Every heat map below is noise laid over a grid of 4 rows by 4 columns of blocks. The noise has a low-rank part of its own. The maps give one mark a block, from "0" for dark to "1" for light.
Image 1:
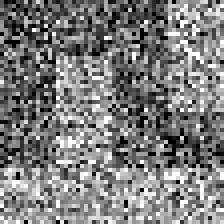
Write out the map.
0 0 0 1
0 1 0 1
0 1 0 0
1 1 1 1
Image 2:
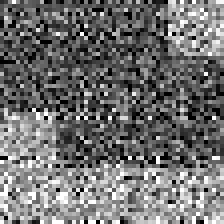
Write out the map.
0 0 0 1
0 0 0 0
1 0 0 0
1 1 1 1
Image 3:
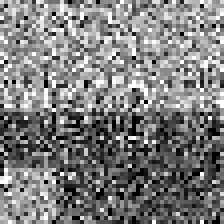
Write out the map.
1 1 1 1
1 1 1 1
0 0 0 0
1 0 0 0
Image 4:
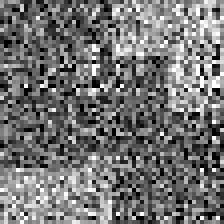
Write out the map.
0 0 1 1
0 0 0 1
0 0 0 0
1 1 0 0
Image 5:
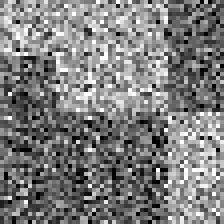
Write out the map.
1 1 1 0
0 1 1 0
0 0 0 1
0 0 0 1
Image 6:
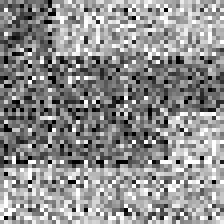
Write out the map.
0 1 1 1
0 0 0 0
0 0 0 1
1 1 1 1
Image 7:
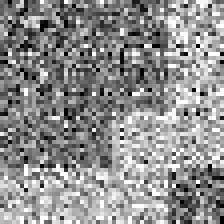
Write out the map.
0 0 0 1
0 0 0 1
0 0 1 1
1 1 1 0
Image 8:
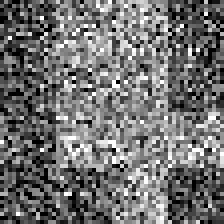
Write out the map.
0 1 1 0
0 1 1 0
0 1 1 1
0 0 1 0
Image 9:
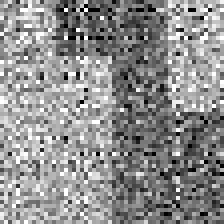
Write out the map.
1 0 0 1
1 1 0 1
1 1 0 0
1 1 0 0
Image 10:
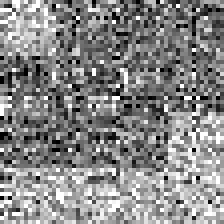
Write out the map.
1 0 0 0
0 0 0 0
0 0 0 1
1 1 1 1
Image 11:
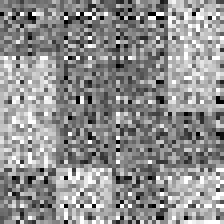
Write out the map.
0 0 0 1
1 0 0 1
1 0 0 0
0 1 0 1
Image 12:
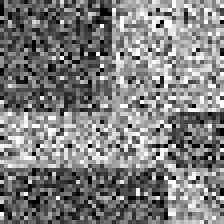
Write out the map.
0 0 1 1
0 0 1 1
1 1 1 0
0 0 0 1
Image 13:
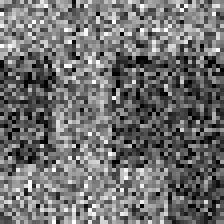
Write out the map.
1 1 1 1
0 1 0 0
0 1 0 0
1 1 1 0
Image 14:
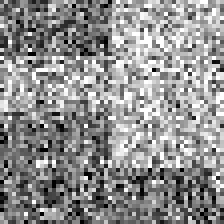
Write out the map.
0 0 1 1
1 1 1 1
0 0 1 1
0 0 0 0
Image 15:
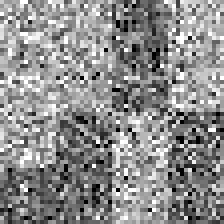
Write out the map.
1 1 0 1
1 1 0 1
1 0 1 0
0 0 1 0
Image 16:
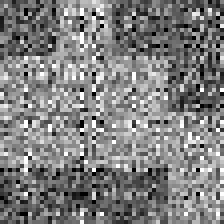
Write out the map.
0 1 0 0
1 1 1 0
1 1 1 1
0 0 0 1
